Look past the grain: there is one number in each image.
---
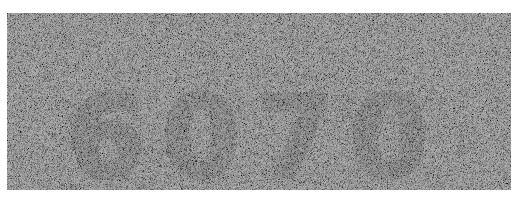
6070
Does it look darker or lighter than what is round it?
darker
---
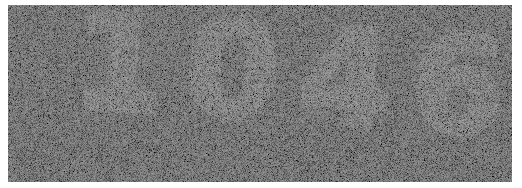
1046
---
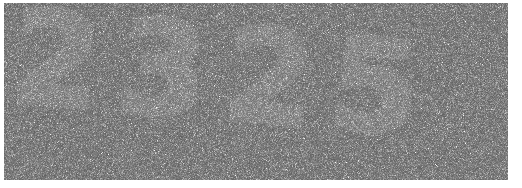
2325
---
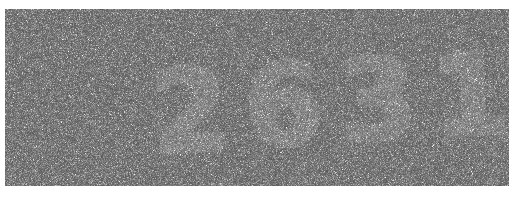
2631
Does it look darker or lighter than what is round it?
lighter
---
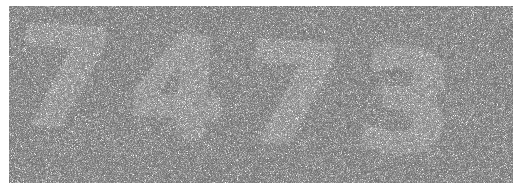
7473
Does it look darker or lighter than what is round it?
lighter
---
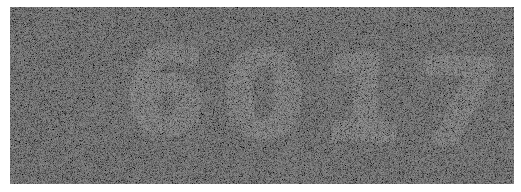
6017
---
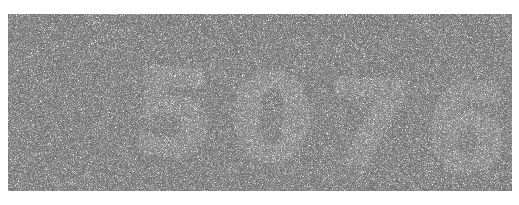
5076
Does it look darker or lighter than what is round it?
lighter
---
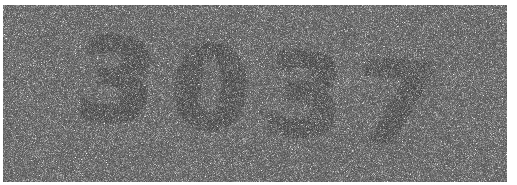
3037
